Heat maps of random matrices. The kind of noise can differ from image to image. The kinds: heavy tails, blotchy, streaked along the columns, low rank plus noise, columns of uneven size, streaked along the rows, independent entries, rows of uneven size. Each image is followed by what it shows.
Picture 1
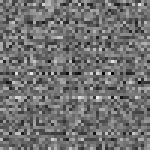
rows of uneven size
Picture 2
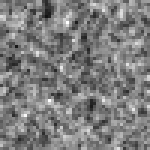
blotchy
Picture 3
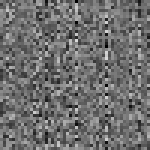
columns of uneven size
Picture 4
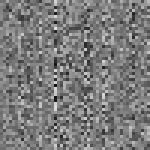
columns of uneven size
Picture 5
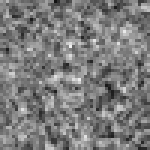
blotchy
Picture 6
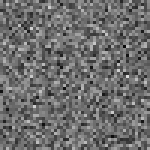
independent entries
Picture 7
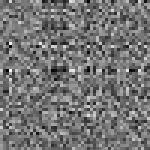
low rank plus noise
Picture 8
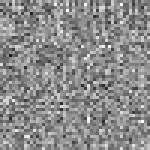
low rank plus noise
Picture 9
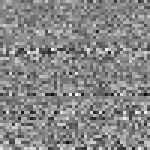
rows of uneven size
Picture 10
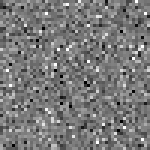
heavy tails
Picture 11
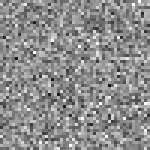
independent entries
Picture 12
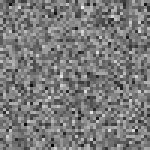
independent entries
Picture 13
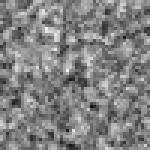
blotchy
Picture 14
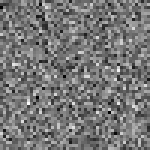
independent entries
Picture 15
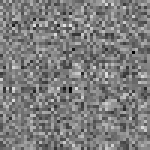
low rank plus noise
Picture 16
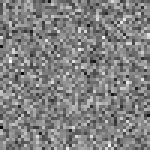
independent entries
